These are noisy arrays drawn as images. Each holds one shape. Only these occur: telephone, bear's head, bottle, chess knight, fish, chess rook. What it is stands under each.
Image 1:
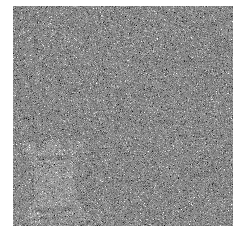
chess rook
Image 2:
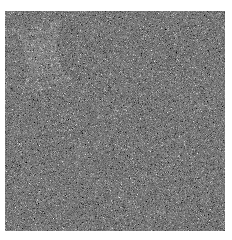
chess rook
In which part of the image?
top left
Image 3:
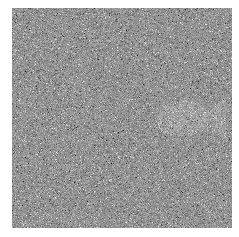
fish
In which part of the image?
middle right
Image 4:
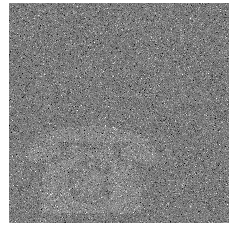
telephone
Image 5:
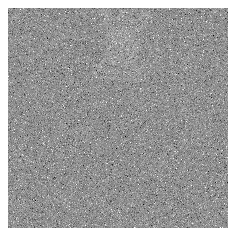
chess rook
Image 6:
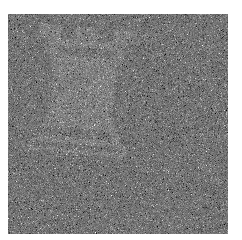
chess rook
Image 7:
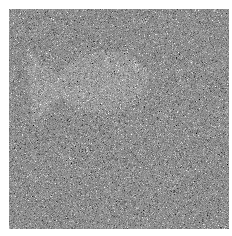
fish
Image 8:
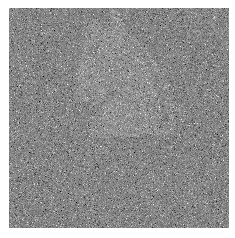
chess knight
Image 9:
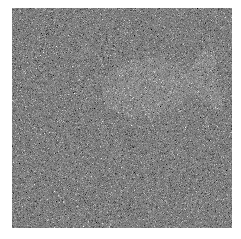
fish
